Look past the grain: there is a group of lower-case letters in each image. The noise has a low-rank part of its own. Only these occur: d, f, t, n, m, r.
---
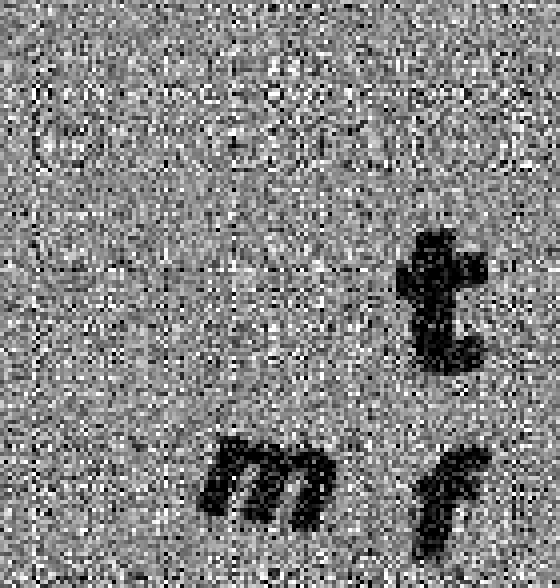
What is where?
middle right: t; bottom middle: m; bottom right: f
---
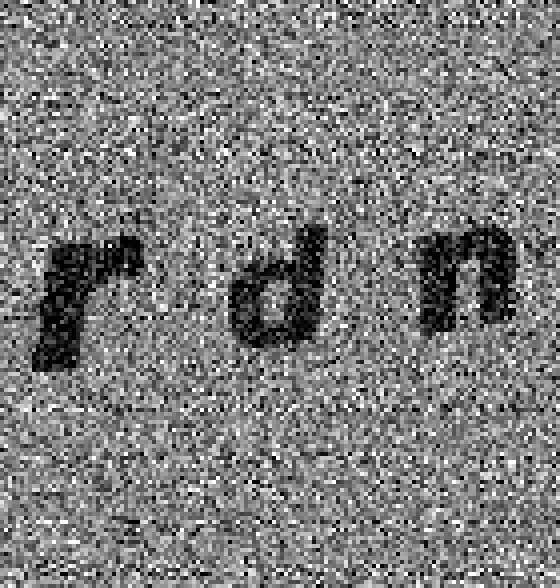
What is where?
middle left: r; centre: d; middle right: n
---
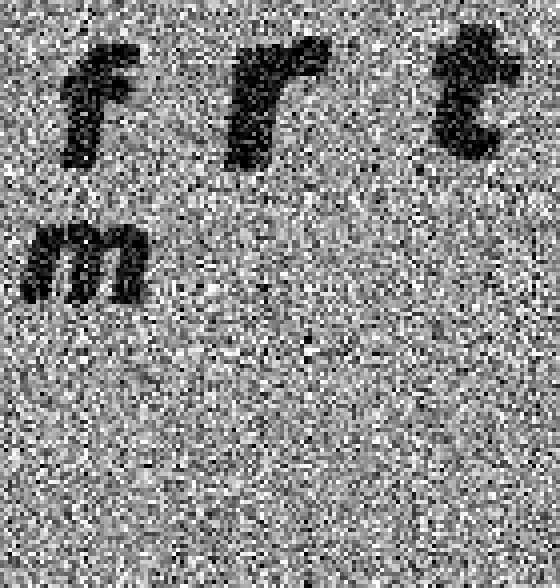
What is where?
top left: f; top middle: r; top right: t; middle left: m
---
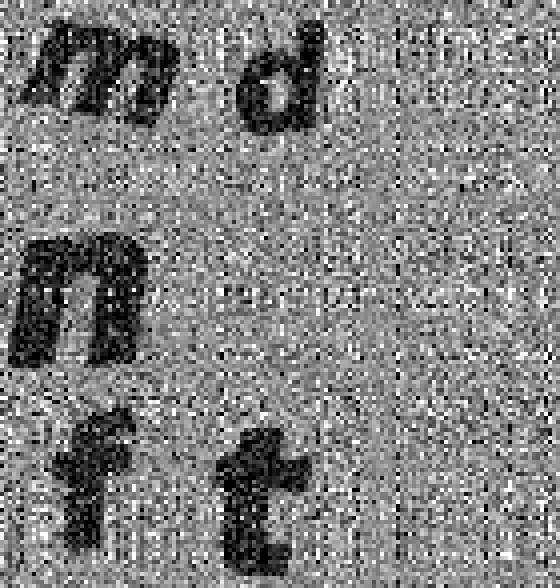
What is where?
top left: m; top middle: d; middle left: n; bottom left: f; bottom middle: t
